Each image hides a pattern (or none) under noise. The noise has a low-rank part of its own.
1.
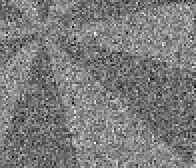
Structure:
spokes from one point
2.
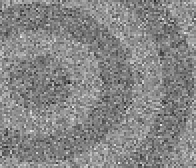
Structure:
rings round one point
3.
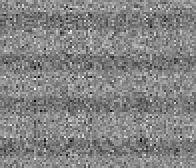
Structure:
horizontal stripes
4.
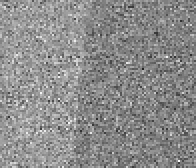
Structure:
a sharp edge
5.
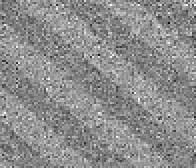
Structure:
diagonal stripes
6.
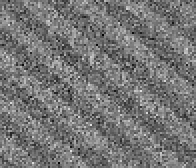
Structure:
diagonal stripes
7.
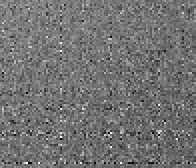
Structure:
a smooth slope
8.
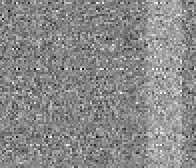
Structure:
one vertical stripe
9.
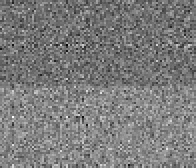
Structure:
a sharp edge
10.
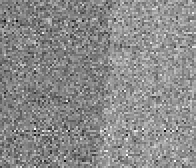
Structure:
a sharp edge
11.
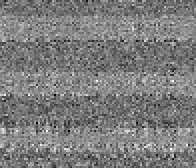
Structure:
horizontal stripes
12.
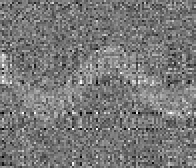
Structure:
a wavy band
